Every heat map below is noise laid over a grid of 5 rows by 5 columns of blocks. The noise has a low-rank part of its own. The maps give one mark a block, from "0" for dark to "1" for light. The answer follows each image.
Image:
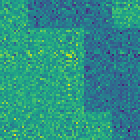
1 0 0 0 1
1 1 1 0 0
1 1 1 0 0
1 1 1 0 0
1 1 1 1 0
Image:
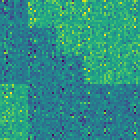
0 1 1 1 1
0 0 1 1 1
0 0 0 1 1
1 0 0 0 0
1 0 0 0 0
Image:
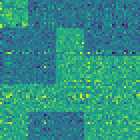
1 0 0 0 0
0 0 1 0 0
0 0 1 1 1
1 1 1 1 1
1 0 0 1 1
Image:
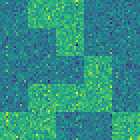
0 1 1 0 0
0 0 1 0 0
0 0 0 1 0
0 1 1 1 0
1 1 0 0 1
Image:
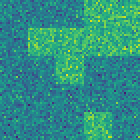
0 0 0 1 1
0 1 1 1 1
0 0 1 0 0
0 0 0 0 0
0 0 0 1 0
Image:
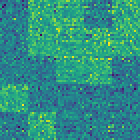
0 1 1 0 1
0 1 1 1 1
0 0 1 1 0
1 0 0 0 0
0 1 0 0 0
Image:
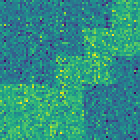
0 0 0 0 1
0 0 0 1 1
0 0 1 1 0
1 1 1 0 0
1 1 1 0 0
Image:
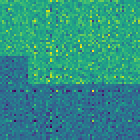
1 1 1 1 1
1 1 1 1 1
0 1 1 1 1
0 0 0 0 0
0 0 0 0 0
